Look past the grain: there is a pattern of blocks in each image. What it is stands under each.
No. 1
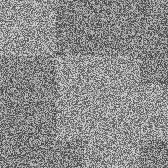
mirrored about the diagonal from the top left
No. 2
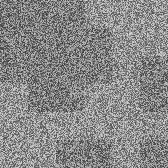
mirrored about the diagonal from the top left
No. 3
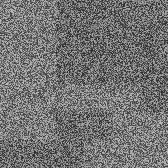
no symmetry
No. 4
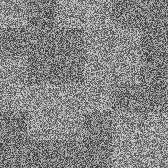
mirrored about the diagonal from the top left
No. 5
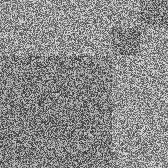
mirrored about the diagonal from the bottom left
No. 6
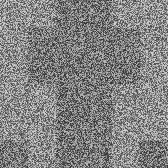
left and right mirror each other
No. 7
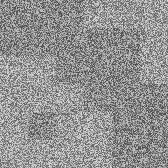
mirrored about the diagonal from the bottom left
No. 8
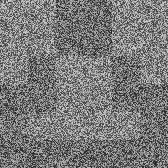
left and right mirror each other
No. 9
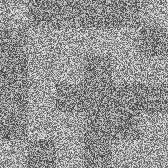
mirrored about the diagonal from the top left
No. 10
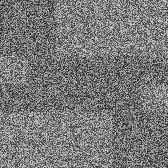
the same after a half turn
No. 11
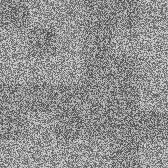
mirrored about the diagonal from the top left
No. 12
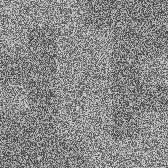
the same after a half turn
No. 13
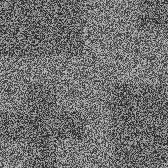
mirrored about the diagonal from the bottom left
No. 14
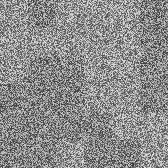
no symmetry
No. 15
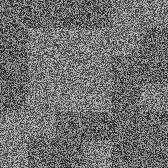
mirrored about the diagonal from the top left
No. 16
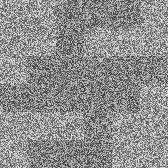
the same after a half turn
